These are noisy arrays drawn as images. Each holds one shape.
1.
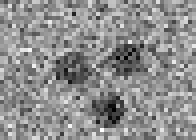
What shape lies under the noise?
three dots
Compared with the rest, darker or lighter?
darker
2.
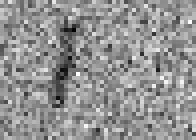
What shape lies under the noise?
bar
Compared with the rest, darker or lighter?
darker
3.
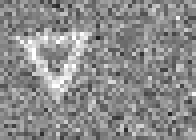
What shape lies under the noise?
triangle frame
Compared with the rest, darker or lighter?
lighter
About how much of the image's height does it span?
half
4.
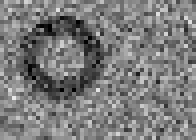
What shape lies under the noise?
ring
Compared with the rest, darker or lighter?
darker
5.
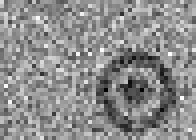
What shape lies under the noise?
bullseye
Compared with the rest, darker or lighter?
darker
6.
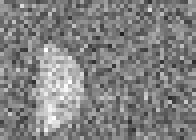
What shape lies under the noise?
half disc
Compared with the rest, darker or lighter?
lighter
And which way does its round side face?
right
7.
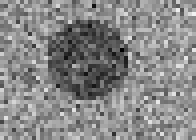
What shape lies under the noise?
disc
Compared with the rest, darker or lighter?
darker
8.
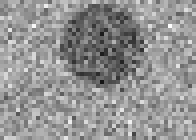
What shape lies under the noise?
disc
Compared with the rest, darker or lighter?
darker
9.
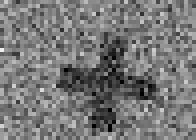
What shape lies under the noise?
cross
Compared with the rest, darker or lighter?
darker
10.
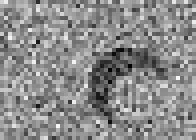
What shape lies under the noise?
crescent
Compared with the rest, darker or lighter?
darker
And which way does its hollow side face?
down and right
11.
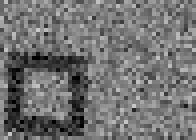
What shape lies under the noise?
square frame
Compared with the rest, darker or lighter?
darker
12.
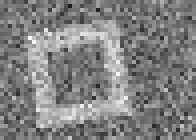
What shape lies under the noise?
square frame
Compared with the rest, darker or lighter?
lighter
